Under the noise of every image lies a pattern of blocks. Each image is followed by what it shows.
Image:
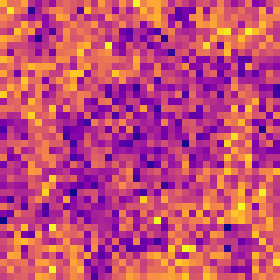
the same after a half turn
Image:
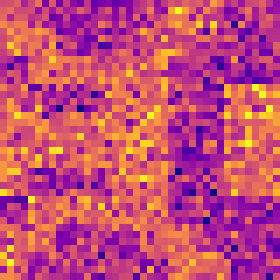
top and bottom mirror each other
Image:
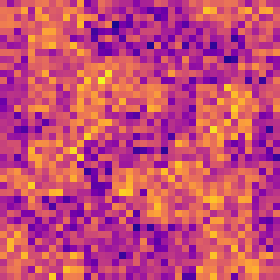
the same after a half turn
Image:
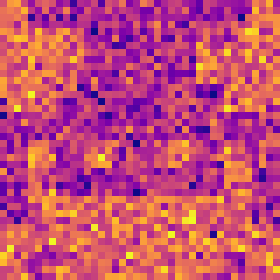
left and right mirror each other
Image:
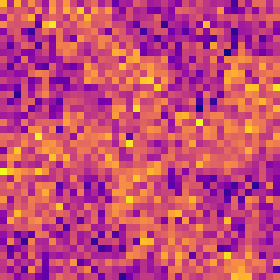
the same after a half turn
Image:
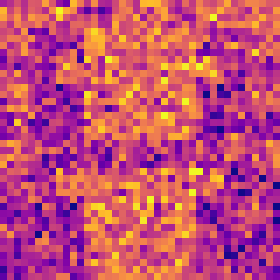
left and right mirror each other
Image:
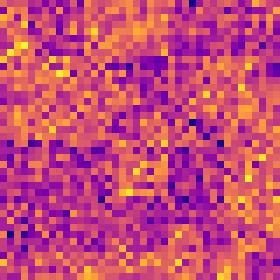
no symmetry
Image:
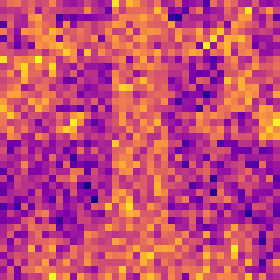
left and right mirror each other
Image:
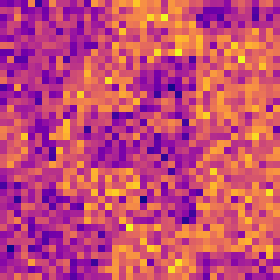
top and bottom mirror each other
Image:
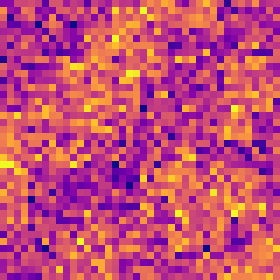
mirrored about the diagonal from the top left
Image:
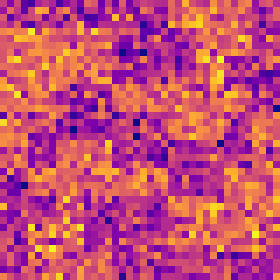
the same after a half turn
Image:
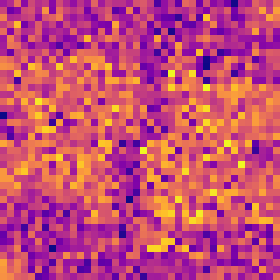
the same after a half turn
